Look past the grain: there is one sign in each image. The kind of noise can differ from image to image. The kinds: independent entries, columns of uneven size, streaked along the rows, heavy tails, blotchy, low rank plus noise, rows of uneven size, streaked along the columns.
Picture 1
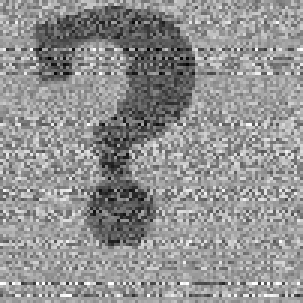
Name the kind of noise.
rows of uneven size
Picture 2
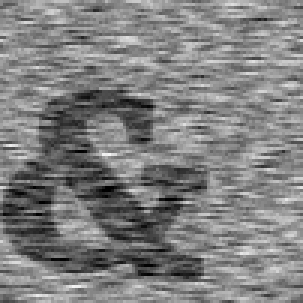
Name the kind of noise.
streaked along the rows
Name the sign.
ampersand
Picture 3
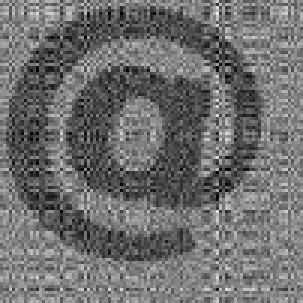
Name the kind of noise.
low rank plus noise
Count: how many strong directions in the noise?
one
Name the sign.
at sign
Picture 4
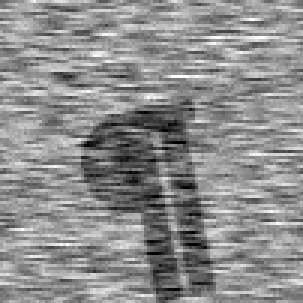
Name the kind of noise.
streaked along the rows
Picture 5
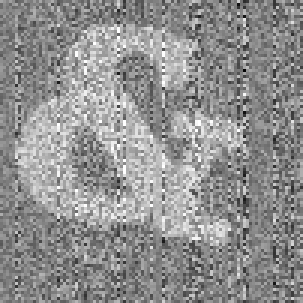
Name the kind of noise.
columns of uneven size
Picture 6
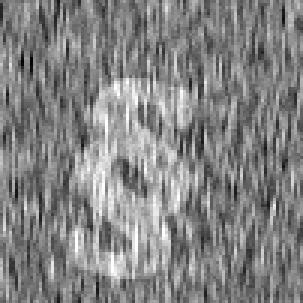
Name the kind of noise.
streaked along the columns
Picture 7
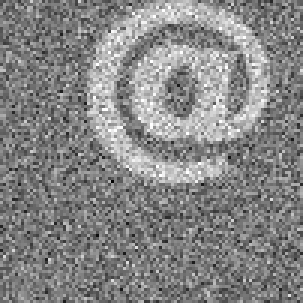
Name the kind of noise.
independent entries
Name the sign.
at sign
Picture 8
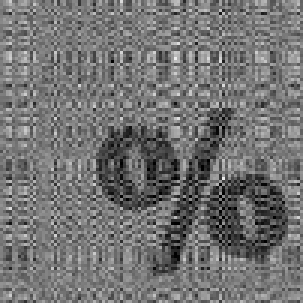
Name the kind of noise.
low rank plus noise
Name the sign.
percent sign
